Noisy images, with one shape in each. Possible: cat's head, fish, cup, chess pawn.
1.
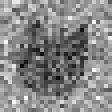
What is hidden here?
dark cat's head
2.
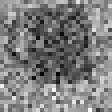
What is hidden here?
dark cup
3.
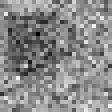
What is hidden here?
dark cup
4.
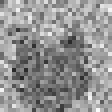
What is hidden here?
dark cat's head
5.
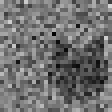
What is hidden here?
dark cat's head
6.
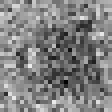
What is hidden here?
dark cup
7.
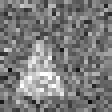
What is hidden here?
light chess pawn
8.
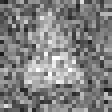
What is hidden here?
light chess pawn
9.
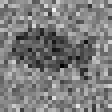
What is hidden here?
dark fish
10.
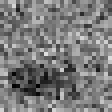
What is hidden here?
dark fish
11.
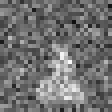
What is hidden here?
light chess pawn
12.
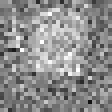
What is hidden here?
light cup
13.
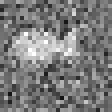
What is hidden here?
light fish
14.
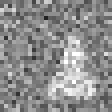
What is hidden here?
light chess pawn
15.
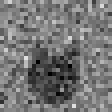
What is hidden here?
dark cat's head
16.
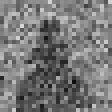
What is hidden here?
dark chess pawn
